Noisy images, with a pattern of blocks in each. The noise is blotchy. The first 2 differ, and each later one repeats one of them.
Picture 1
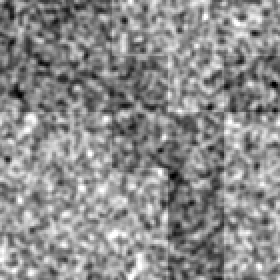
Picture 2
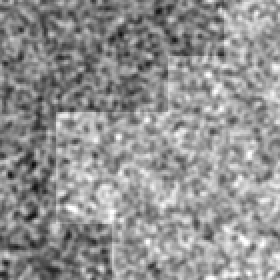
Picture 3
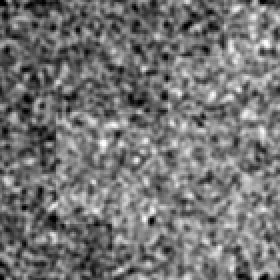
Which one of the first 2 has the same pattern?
2
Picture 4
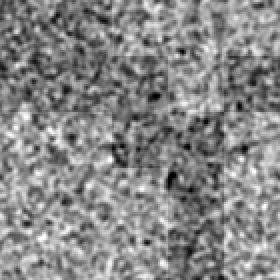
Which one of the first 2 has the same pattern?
1
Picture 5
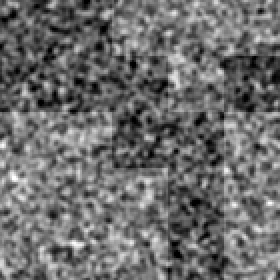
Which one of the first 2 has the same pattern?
1
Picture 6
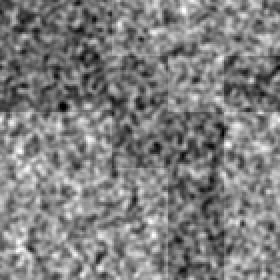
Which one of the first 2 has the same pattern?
1
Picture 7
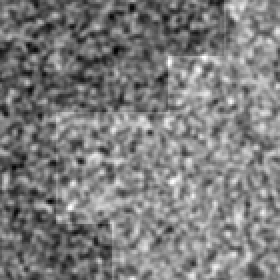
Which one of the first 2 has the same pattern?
2
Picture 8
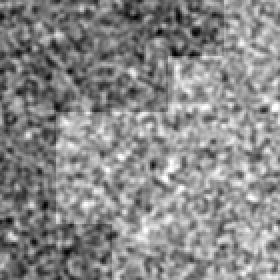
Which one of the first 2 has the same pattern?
2
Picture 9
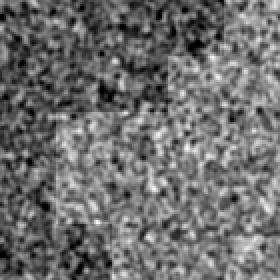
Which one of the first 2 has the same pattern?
2
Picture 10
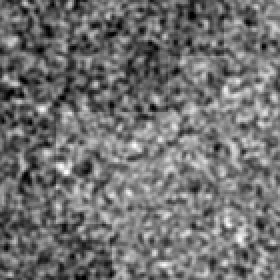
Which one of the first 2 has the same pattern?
2
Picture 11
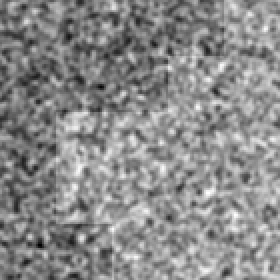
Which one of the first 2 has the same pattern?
2
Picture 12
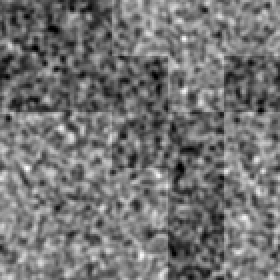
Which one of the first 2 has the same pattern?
1
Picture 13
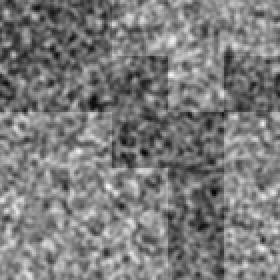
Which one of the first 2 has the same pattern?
1
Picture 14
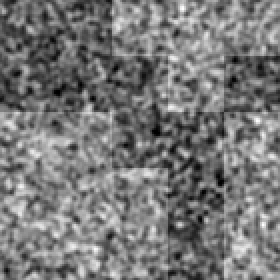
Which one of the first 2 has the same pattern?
1
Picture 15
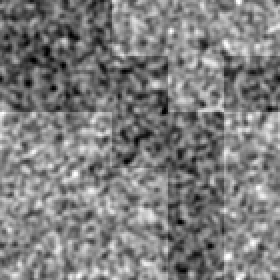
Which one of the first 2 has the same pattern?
1
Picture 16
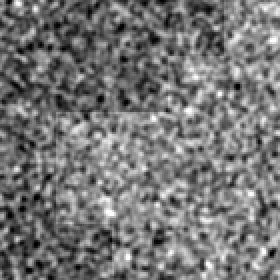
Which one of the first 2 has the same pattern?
2
